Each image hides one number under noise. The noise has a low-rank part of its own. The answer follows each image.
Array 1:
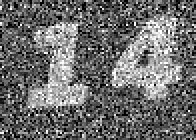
14
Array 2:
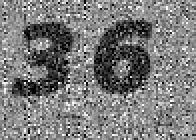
36
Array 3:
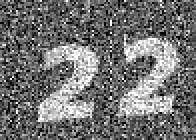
22
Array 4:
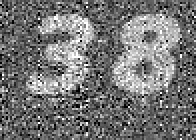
38
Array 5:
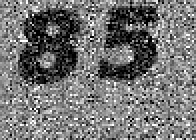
85
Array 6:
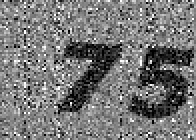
75
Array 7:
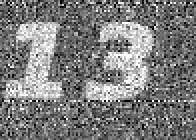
13
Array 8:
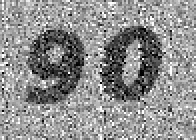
90
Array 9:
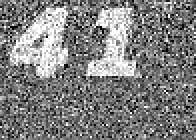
41
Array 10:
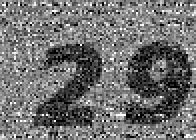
29
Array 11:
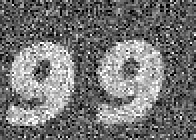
99
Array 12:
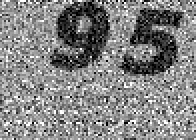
95
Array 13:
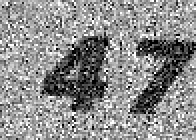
47
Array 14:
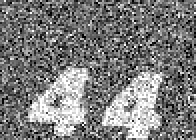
44
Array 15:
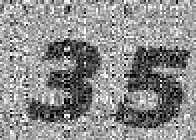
35
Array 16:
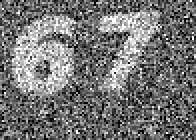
67
